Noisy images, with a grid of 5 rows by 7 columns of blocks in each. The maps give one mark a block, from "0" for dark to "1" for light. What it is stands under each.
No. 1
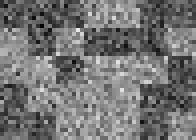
0 0 0 1 1 0 0
1 0 1 0 0 0 1
1 1 0 1 1 1 0
0 1 1 1 1 0 0
0 0 1 1 1 0 1
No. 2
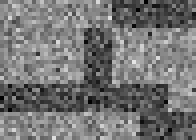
1 1 1 1 0 0 0
1 1 1 0 1 1 1
1 1 1 0 1 1 1
0 0 0 0 0 0 1
1 1 1 1 1 0 0
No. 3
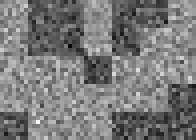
1 0 0 1 0 0 1
1 0 0 1 0 1 1
1 1 1 0 1 1 1
1 1 1 1 1 1 0
0 1 1 1 0 0 0
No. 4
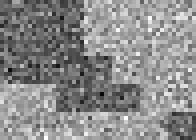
0 0 0 1 1 1 1
0 0 0 1 1 1 1
0 0 0 0 1 1 1
1 1 0 0 0 1 1
1 1 1 1 1 1 0
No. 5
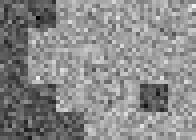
0 0 1 1 1 1 1
0 1 1 1 1 1 1
0 1 1 1 1 1 1
0 0 1 1 1 0 1
0 0 0 1 1 1 1
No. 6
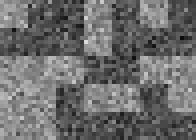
1 0 0 1 0 1 0
0 0 0 1 0 0 0
1 1 1 0 0 1 1
1 1 0 1 1 0 1
1 1 0 0 0 0 0
